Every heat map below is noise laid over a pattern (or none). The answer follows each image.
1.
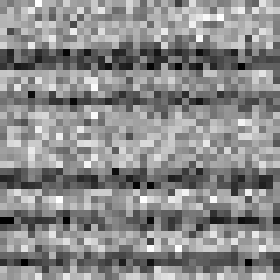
bands of rows
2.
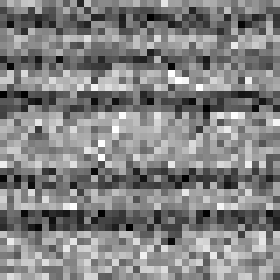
bands of rows
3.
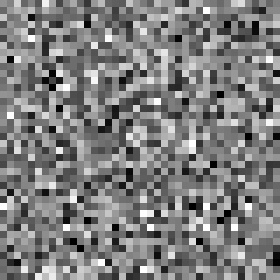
only noise
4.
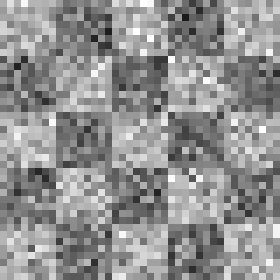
a checkerboard
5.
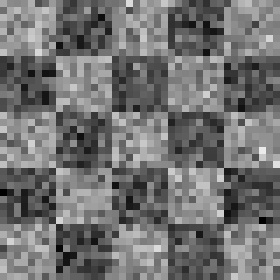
a checkerboard
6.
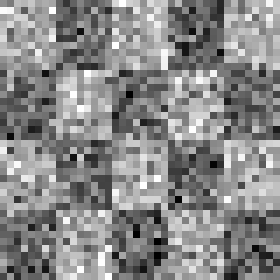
a checkerboard
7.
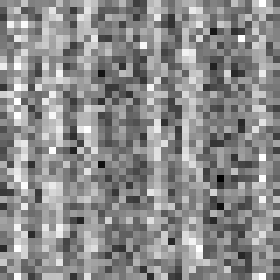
bands of columns
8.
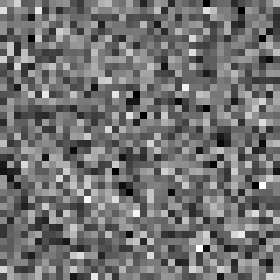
only noise
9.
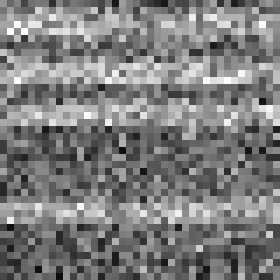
bands of rows
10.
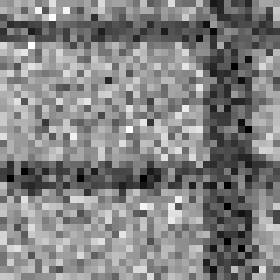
bands of rows crossing bands of columns
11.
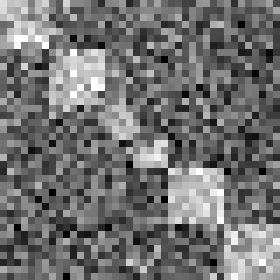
blocks along the diagonal
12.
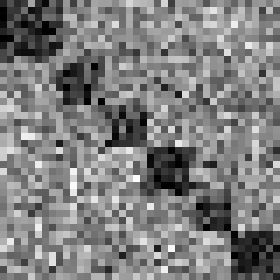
blocks along the diagonal
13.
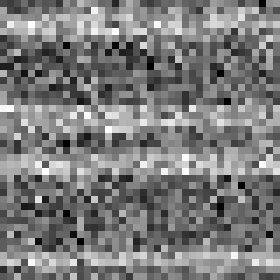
bands of rows
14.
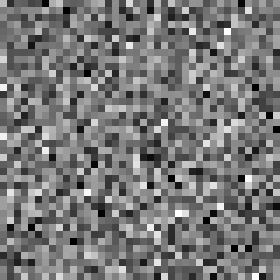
only noise
